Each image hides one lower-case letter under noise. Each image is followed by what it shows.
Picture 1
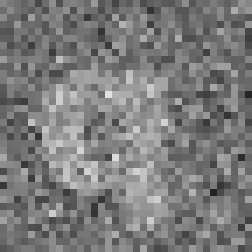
q
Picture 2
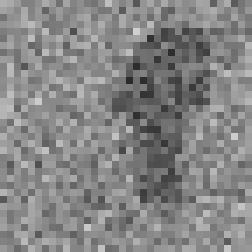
f
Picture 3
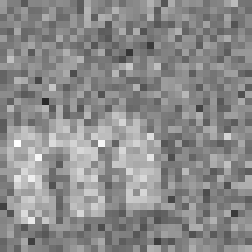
m
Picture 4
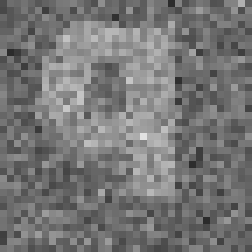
q
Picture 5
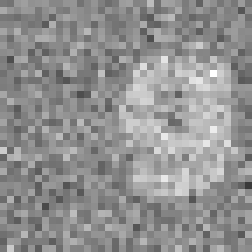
g
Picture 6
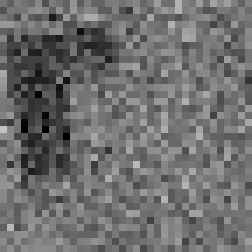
r
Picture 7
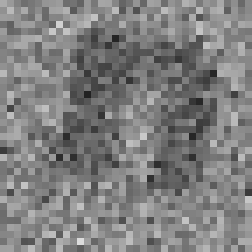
n
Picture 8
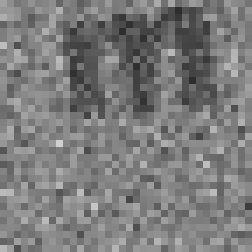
m
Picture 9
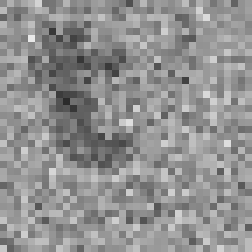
t
